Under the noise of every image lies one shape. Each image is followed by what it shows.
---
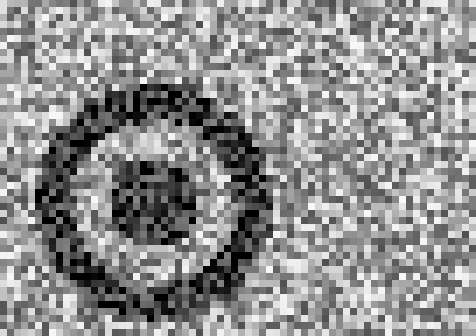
bullseye
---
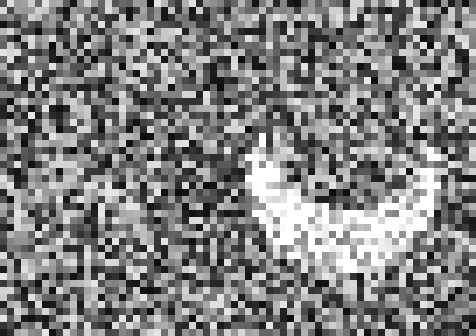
crescent
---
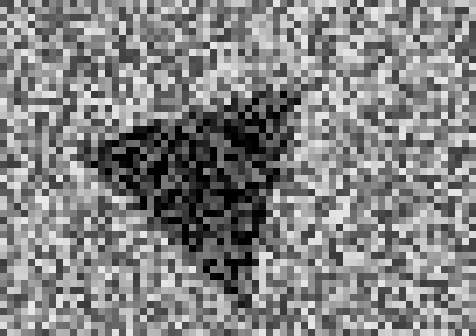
triangle
